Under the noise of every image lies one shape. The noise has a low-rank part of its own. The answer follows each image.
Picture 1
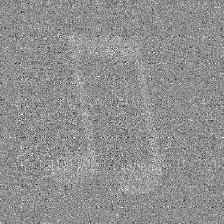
pair of musical notes
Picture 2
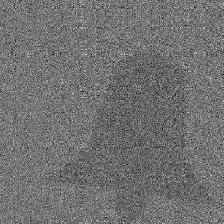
bell
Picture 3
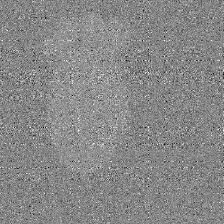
footprint
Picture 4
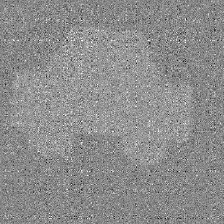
car
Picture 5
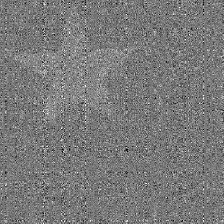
star
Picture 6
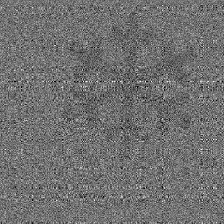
snowflake
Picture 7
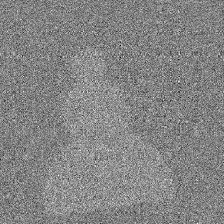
chess pawn
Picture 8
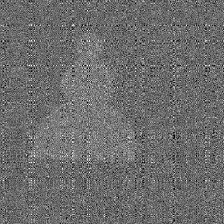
chess pawn
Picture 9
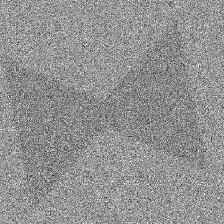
bow tie
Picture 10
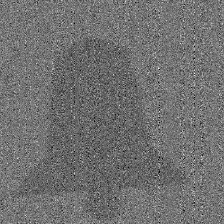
bell
